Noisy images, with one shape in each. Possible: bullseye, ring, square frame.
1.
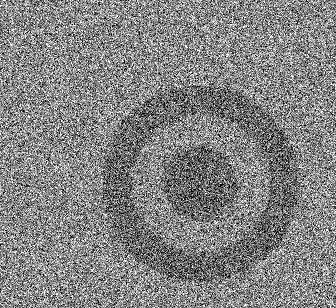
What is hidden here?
dark bullseye
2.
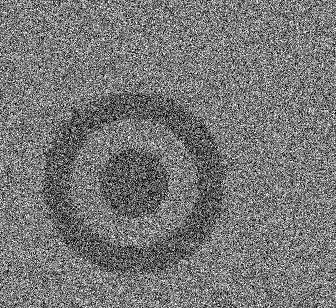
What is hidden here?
dark bullseye
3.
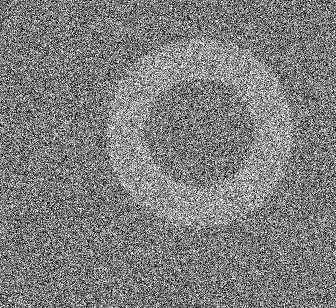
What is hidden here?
light ring
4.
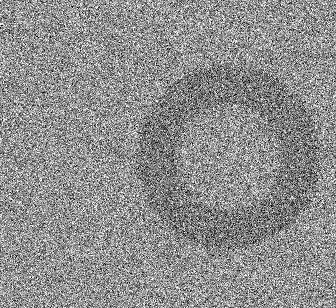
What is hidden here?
dark ring
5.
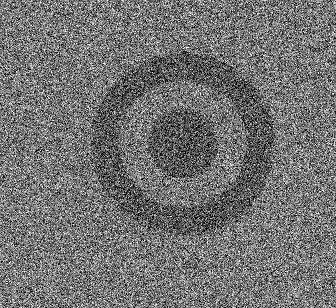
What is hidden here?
dark bullseye
